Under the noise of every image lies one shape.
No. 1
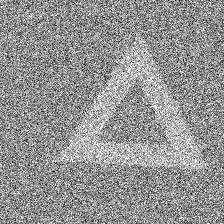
light triangle frame
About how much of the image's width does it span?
two thirds
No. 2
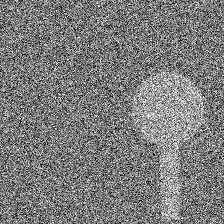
light lollipop
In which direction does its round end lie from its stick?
up
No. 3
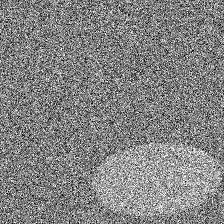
light ellipse
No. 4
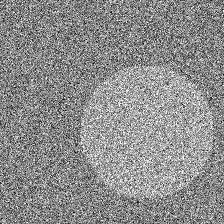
light disc
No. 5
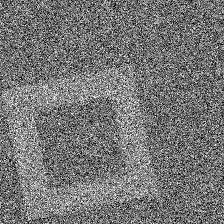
light square frame
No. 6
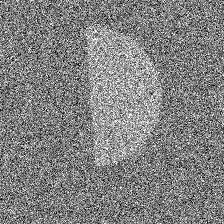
light half disc
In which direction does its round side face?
right
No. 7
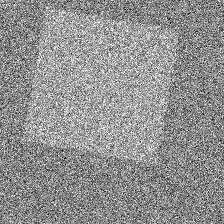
light square
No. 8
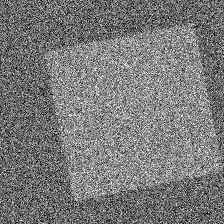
light square
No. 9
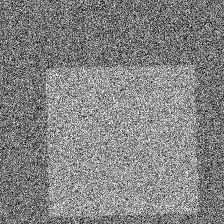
light square
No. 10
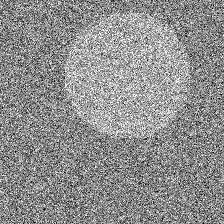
light disc
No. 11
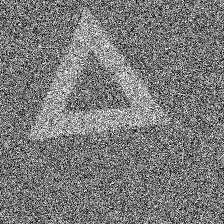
light triangle frame
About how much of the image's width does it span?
two thirds
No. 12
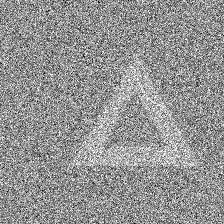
light triangle frame
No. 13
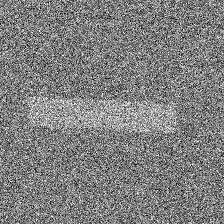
light bar
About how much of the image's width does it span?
two thirds
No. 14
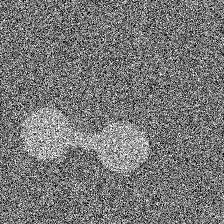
light dumbbell
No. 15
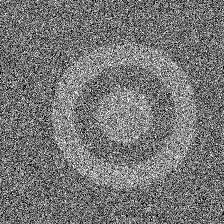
light bullseye
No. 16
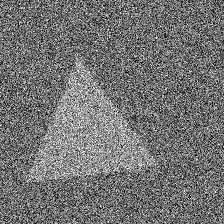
light triangle
